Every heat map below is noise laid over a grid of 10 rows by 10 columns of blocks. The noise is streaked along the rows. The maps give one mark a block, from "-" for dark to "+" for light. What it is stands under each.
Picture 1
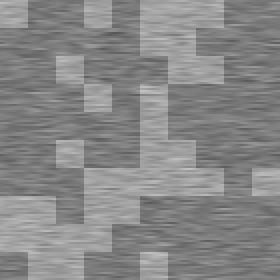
+ - - + - + + + - -
- - - - - + + - - -
- - + - - - + + - -
- - - + - + - - - -
- - - - - + - - - -
- - + - - + + - - -
- - - + + + + + - +
+ + - + + - - - - -
+ + + + - - - - - -
- + + - - + - - - -
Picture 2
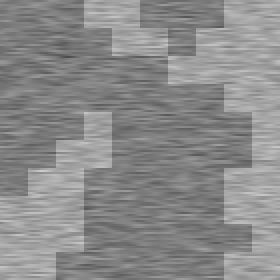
- - - + + - - - + +
- - - - + + - + + +
- - - - - - + + + +
- - - - - - - - + +
- - - + - - - - - +
- - + + - - - - - +
- + + - - - - - + +
+ + + - - - - - + +
+ + + - - - - - - +
+ + - - - - - - + +
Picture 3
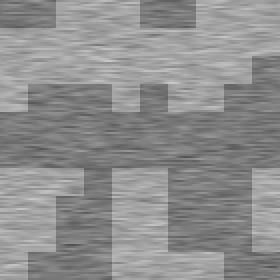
- - + + + - - + + +
+ + + + + + + + + +
+ + + + + + + + + -
+ - - - + - + + - -
- - - - - - - - - -
- - - - - - - - - -
+ + + - + + - - - +
+ + - - + + - - - +
+ + - - + + - - - +
+ - - - + + + + - -
